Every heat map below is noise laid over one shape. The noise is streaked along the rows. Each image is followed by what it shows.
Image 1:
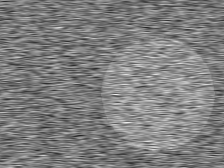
disc
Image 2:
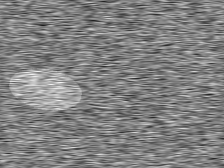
ellipse
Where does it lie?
middle left
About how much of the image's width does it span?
a third
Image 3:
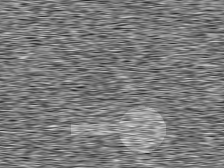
lollipop
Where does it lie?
bottom middle
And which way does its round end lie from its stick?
right
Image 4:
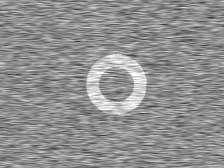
ring
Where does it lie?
centre
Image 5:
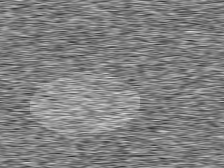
ellipse
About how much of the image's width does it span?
half
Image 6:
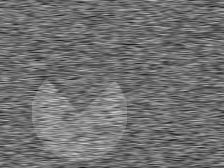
disc with a wedge cut out
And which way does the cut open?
up
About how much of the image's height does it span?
half
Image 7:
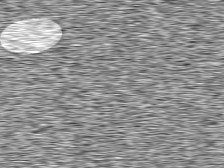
ellipse
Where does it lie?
top left
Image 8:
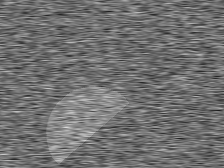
half disc
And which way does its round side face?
up and left
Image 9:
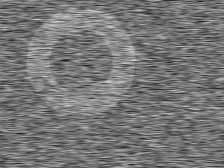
ring
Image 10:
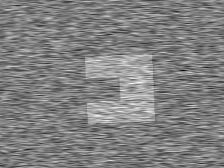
square with a notch
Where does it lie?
centre
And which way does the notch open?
left
